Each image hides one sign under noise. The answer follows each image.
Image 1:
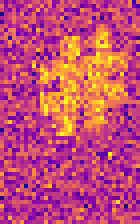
hash sign
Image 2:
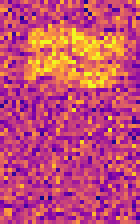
approximately sign
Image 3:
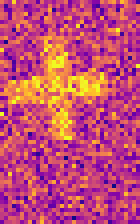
plus sign
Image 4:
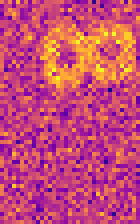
infinity sign
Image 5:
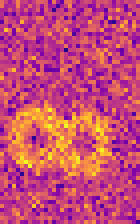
infinity sign
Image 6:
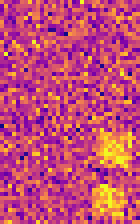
colon
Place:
bottom right
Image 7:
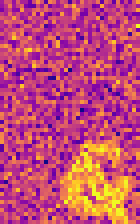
ampersand
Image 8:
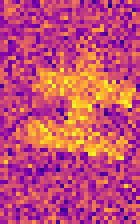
plus-minus sign
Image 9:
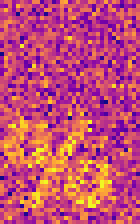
percent sign
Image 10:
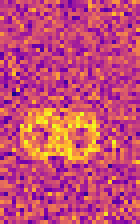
infinity sign
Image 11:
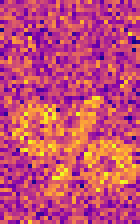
percent sign
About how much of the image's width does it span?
nearly all
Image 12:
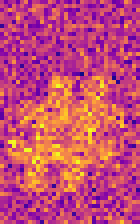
hash sign
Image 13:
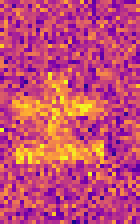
plus-minus sign
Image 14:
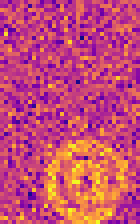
at sign
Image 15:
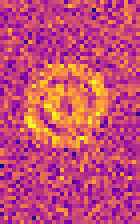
at sign
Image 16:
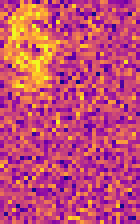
section sign
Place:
top left
